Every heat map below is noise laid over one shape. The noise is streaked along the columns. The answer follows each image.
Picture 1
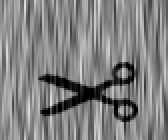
pair of scissors
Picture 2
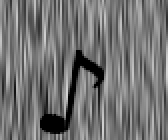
musical note
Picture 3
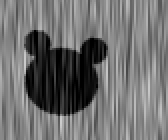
bear's head
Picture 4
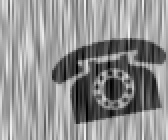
telephone
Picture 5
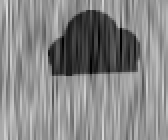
cloud
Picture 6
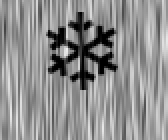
snowflake
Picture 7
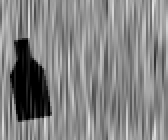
bottle
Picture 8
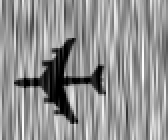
airplane
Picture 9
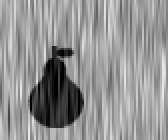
pear
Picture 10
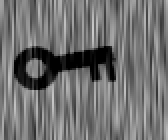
key
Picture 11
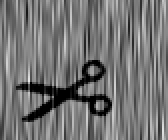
pair of scissors
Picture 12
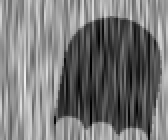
ghost
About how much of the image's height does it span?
nearly all
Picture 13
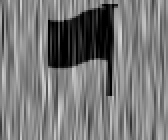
flag
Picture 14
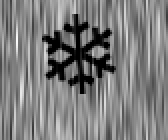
snowflake
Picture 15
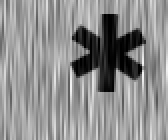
asterisk
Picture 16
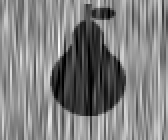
pear
